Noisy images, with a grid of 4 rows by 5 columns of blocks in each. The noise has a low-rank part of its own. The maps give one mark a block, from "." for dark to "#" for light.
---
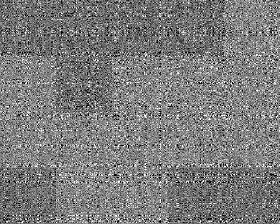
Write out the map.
....#
#.###
#####
.##..
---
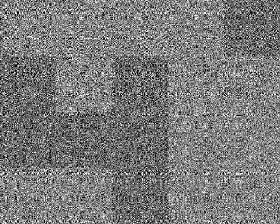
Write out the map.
####.
.#.##
...##
##.##
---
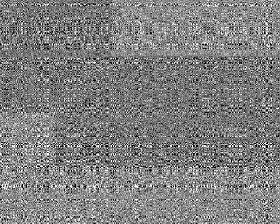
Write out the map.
..###
.....
#....
#####
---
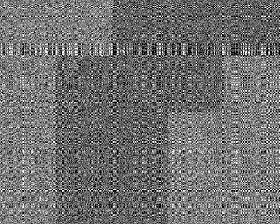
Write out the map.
##...
#...#
#..##
#..##
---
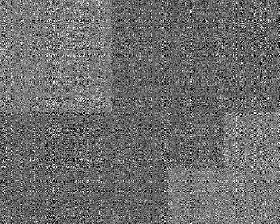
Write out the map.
##...
##...
....#
...##
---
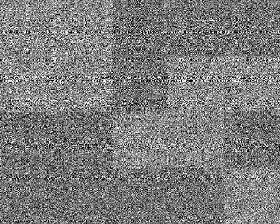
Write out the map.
##...
##.##
..##.
....#
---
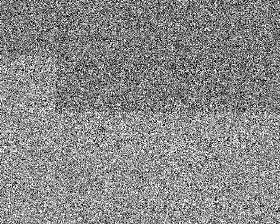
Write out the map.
.....
#....
#####
#####
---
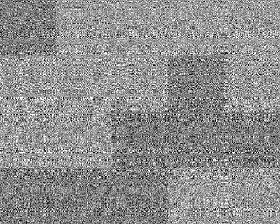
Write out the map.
.####
###.#
##...
...##
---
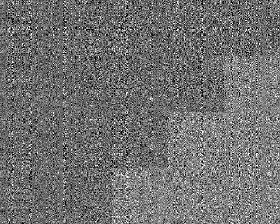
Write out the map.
.....
....#
...##
..###
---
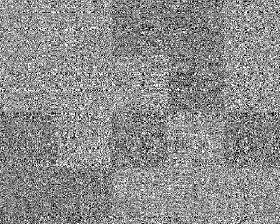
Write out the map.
##..#
###.#
.#.#.
..###
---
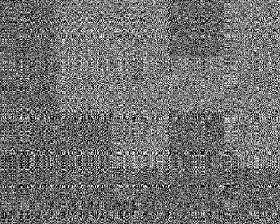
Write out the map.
.##.#
.####
..#.#
.....
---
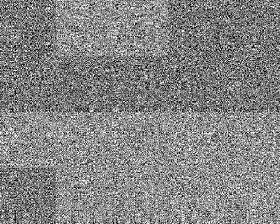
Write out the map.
.##..
.....
#####
.####
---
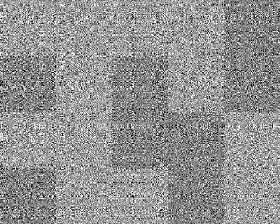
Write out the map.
####.
.#.#.
##..#
.##.#
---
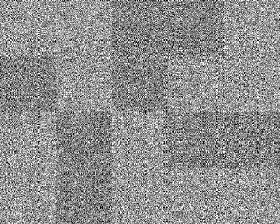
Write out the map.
##..#
.#.##
#.#..
#.###
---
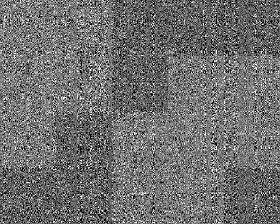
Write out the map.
##...
##.##
#.###
..##.
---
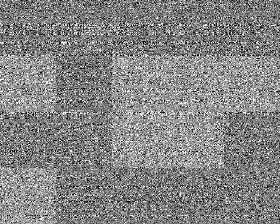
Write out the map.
.....
#.###
..##.
#....
